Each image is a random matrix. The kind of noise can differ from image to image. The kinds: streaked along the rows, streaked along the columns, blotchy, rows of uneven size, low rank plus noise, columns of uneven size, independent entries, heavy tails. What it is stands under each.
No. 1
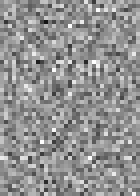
low rank plus noise
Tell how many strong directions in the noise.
five to eight
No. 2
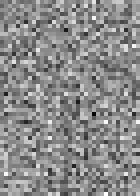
low rank plus noise
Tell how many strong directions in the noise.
five to eight
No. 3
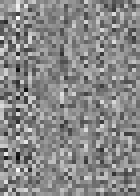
columns of uneven size
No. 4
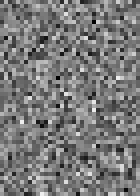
low rank plus noise
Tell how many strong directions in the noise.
five to eight
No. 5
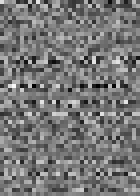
rows of uneven size
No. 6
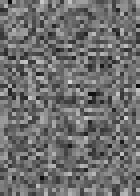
low rank plus noise
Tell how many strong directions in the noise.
three or four
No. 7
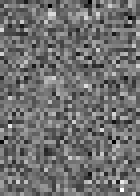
low rank plus noise
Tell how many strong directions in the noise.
three or four
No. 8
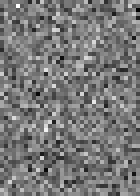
independent entries
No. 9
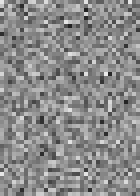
low rank plus noise
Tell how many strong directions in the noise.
three or four
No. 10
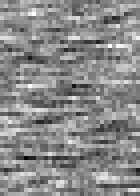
streaked along the rows
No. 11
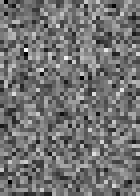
independent entries
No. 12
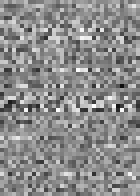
rows of uneven size
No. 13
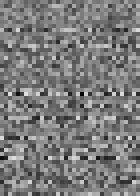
rows of uneven size
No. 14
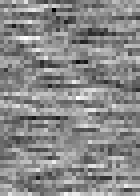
streaked along the rows
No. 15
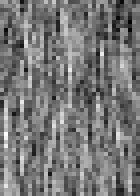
streaked along the columns
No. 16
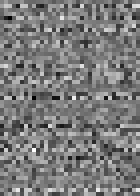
rows of uneven size
